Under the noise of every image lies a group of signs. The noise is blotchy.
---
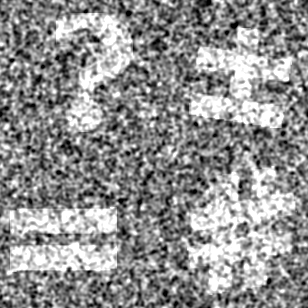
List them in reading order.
top left: question mark; top right: plus-minus sign; bottom left: equals sign; bottom right: hash sign
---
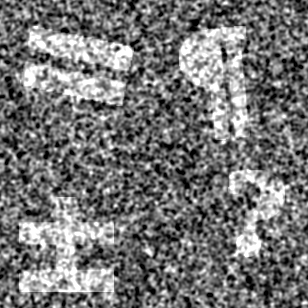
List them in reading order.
top left: equals sign; top right: pilcrow; bottom left: plus-minus sign; bottom right: question mark
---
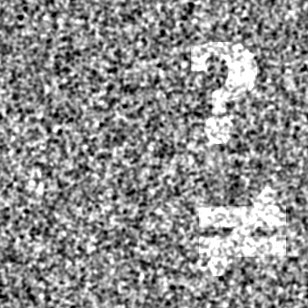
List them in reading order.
top right: question mark; bottom right: not-equal sign
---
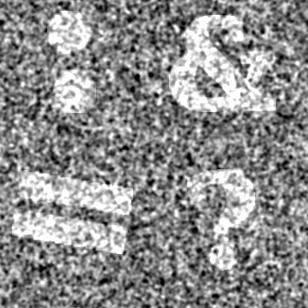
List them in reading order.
top left: colon; top right: ampersand; bottom left: equals sign; bottom right: question mark
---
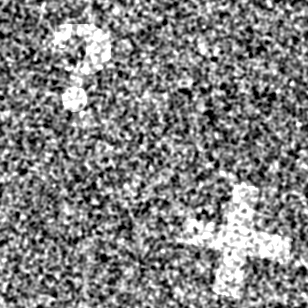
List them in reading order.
top left: question mark; bottom right: plus sign
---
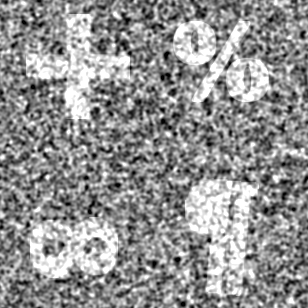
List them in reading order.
top left: plus sign; top right: percent sign; bottom left: infinity sign; bottom right: pilcrow
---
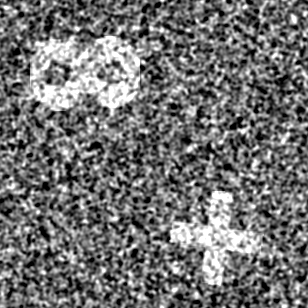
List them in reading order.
top left: infinity sign; bottom right: plus sign
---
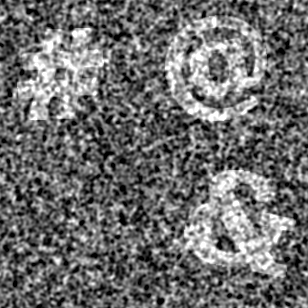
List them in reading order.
top left: hash sign; top right: at sign; bottom right: ampersand
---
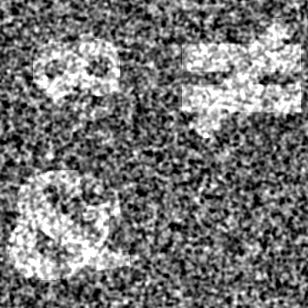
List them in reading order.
top left: infinity sign; top right: not-equal sign; bottom left: ampersand
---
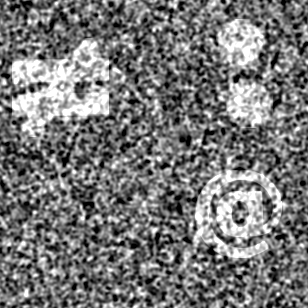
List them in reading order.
top left: not-equal sign; top right: colon; bottom right: at sign
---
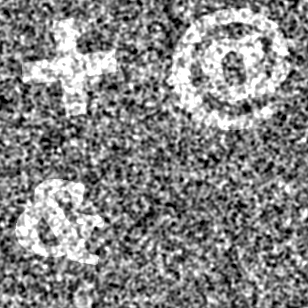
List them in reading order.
top left: plus sign; top right: at sign; bottom left: ampersand
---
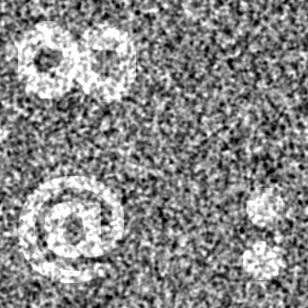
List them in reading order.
top left: infinity sign; bottom left: at sign; bottom right: colon
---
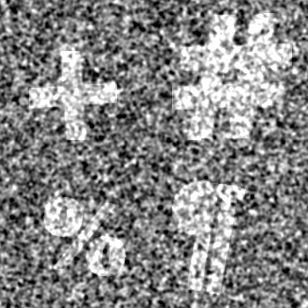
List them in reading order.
top left: plus sign; top right: hash sign; bottom left: percent sign; bottom right: pilcrow
